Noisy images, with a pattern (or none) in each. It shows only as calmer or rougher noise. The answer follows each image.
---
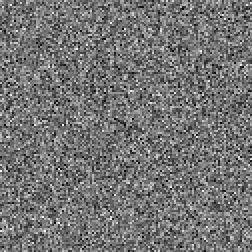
only noise
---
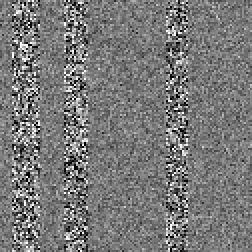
bands of columns
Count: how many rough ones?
3
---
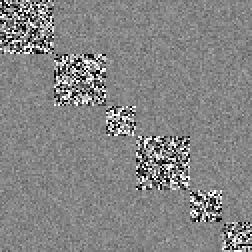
blocks along the diagonal
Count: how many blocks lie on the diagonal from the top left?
6
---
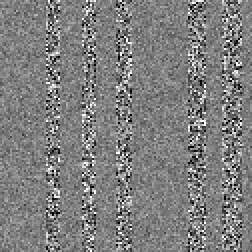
bands of columns
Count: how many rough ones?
5
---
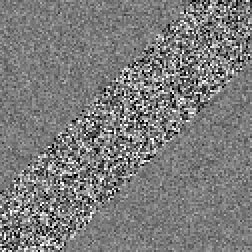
a diagonal band
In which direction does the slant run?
bottom left to top right
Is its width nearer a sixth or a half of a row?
a half
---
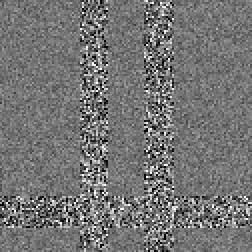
bands of rows crossing bands of columns
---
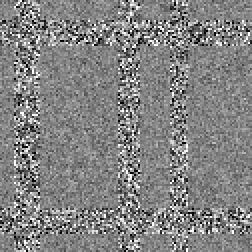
bands of rows crossing bands of columns
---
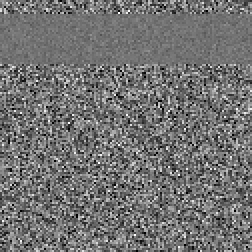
one band of rows
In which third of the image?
top
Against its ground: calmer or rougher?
calmer
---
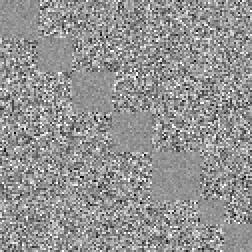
blocks along the diagonal
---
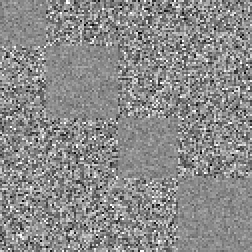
blocks along the diagonal
